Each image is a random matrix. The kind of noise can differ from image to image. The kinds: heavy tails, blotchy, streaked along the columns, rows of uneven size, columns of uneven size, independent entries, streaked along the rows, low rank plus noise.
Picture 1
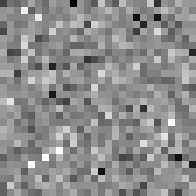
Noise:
heavy tails
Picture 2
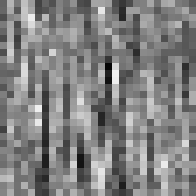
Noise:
streaked along the columns
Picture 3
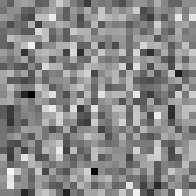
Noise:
low rank plus noise
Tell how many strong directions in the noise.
two
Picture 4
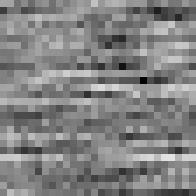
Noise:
streaked along the rows
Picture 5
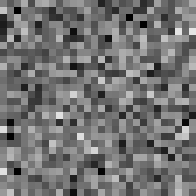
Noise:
independent entries
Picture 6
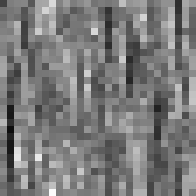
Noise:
streaked along the columns
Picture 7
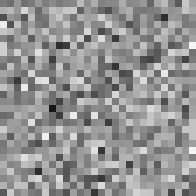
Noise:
independent entries
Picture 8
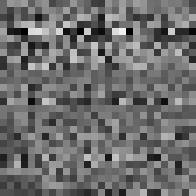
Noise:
rows of uneven size
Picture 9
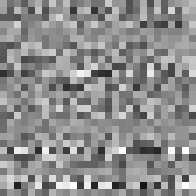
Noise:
rows of uneven size
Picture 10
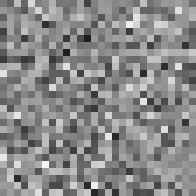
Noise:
independent entries
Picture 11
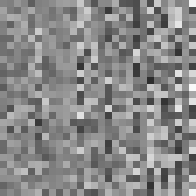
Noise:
columns of uneven size
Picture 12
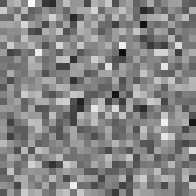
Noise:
low rank plus noise
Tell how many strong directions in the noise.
five to eight
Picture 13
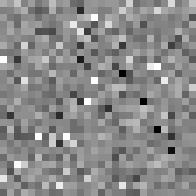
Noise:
heavy tails
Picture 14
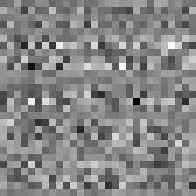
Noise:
rows of uneven size
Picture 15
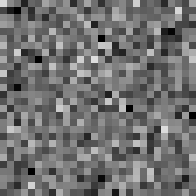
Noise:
low rank plus noise
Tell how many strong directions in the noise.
five to eight
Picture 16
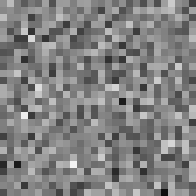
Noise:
independent entries
